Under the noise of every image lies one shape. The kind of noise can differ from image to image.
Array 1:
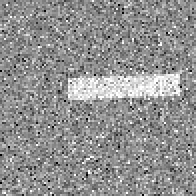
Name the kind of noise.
heavy tails
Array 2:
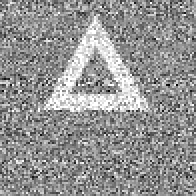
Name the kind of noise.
rows of uneven size
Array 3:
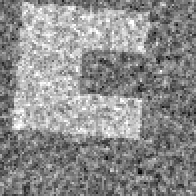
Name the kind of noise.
blotchy
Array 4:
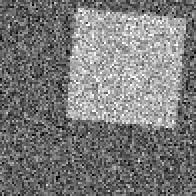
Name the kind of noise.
independent entries
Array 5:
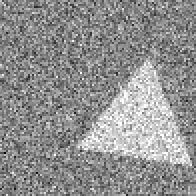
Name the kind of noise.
independent entries
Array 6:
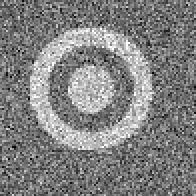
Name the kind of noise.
independent entries
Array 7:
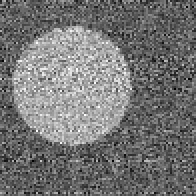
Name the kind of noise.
rows of uneven size
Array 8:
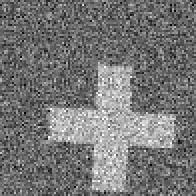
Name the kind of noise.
low rank plus noise
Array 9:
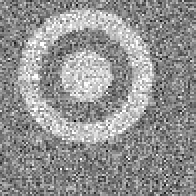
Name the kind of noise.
low rank plus noise
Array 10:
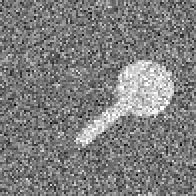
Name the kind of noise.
independent entries
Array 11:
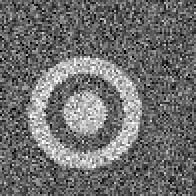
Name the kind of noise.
low rank plus noise
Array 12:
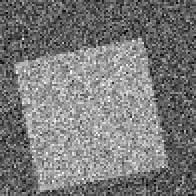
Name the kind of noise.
independent entries
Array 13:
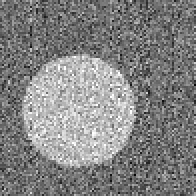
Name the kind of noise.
columns of uneven size
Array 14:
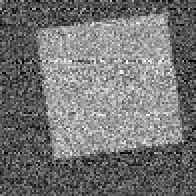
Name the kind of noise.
rows of uneven size
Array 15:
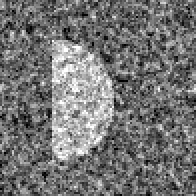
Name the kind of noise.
blotchy
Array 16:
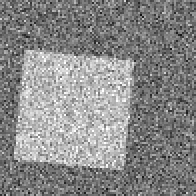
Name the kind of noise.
independent entries
